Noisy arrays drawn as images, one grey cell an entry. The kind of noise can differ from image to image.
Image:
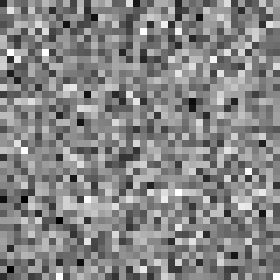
independent entries
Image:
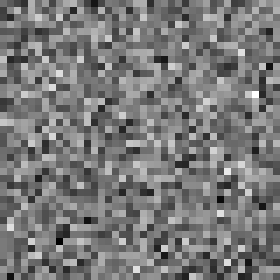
independent entries
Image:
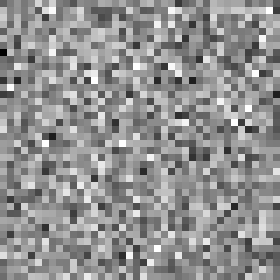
independent entries
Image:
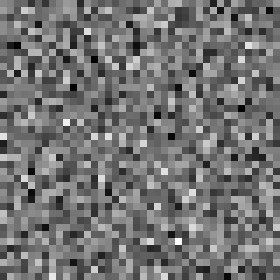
independent entries
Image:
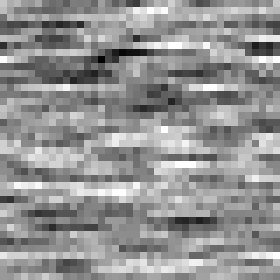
streaked along the rows
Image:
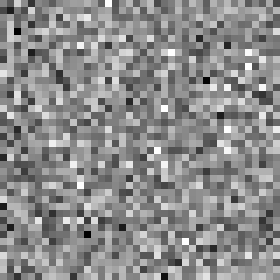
independent entries
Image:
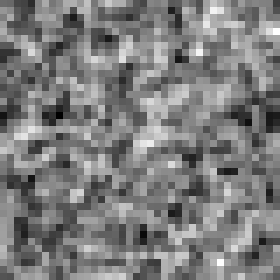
blotchy
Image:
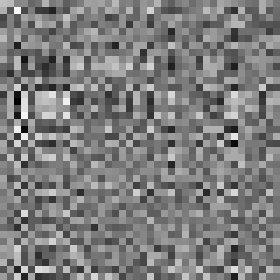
low rank plus noise
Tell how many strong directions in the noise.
one
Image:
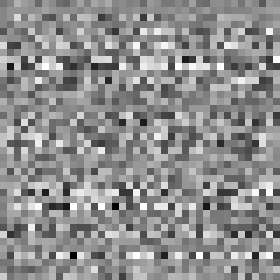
rows of uneven size
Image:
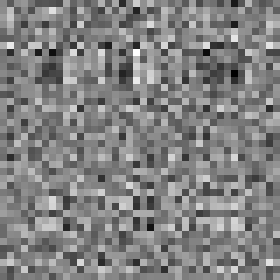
low rank plus noise
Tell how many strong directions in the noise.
two
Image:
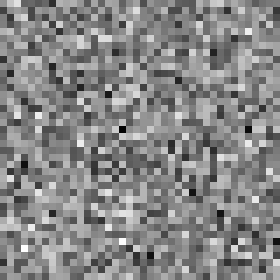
independent entries
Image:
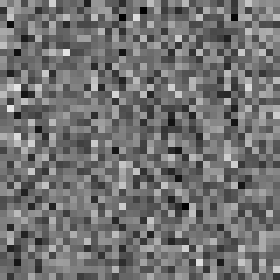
low rank plus noise
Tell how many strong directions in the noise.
five to eight
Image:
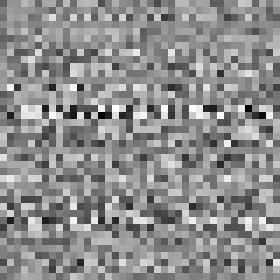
rows of uneven size
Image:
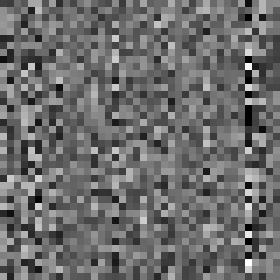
columns of uneven size
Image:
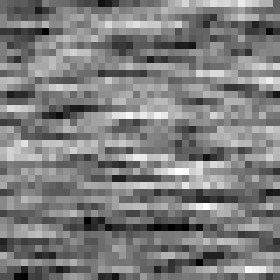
streaked along the rows
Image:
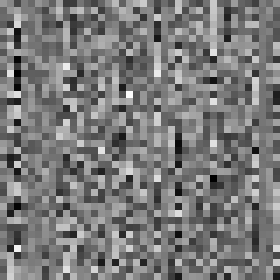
columns of uneven size
